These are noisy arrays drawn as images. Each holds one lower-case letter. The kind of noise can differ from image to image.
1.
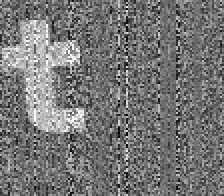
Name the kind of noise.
columns of uneven size
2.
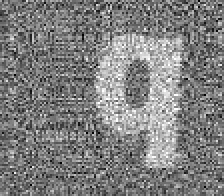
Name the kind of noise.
low rank plus noise
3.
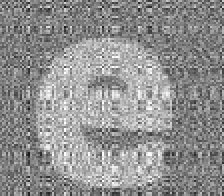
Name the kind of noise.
low rank plus noise
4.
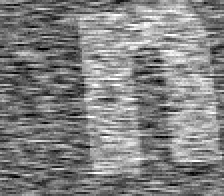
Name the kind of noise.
streaked along the rows
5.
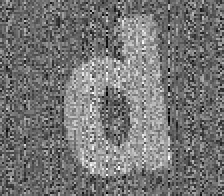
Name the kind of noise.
columns of uneven size
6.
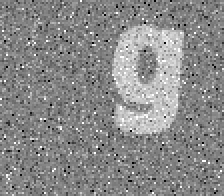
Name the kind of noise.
heavy tails
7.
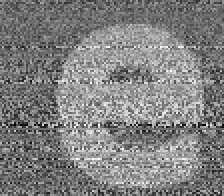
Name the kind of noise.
rows of uneven size
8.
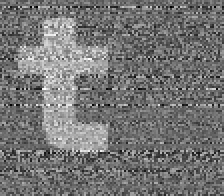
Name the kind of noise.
rows of uneven size
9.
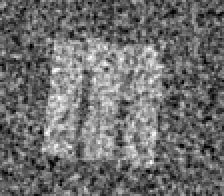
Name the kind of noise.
blotchy
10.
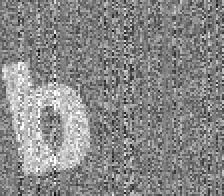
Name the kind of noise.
columns of uneven size
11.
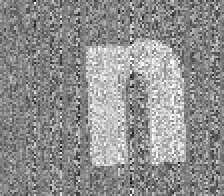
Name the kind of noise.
columns of uneven size
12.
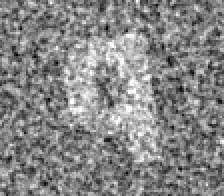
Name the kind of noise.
blotchy
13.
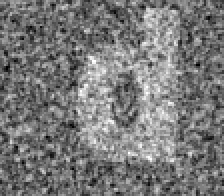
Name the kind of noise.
blotchy
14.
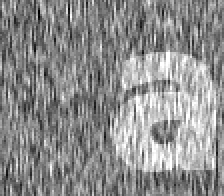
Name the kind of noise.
streaked along the columns
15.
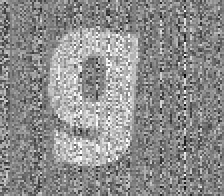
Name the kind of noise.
columns of uneven size
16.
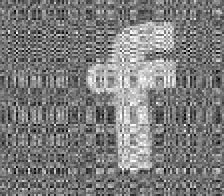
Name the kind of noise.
low rank plus noise
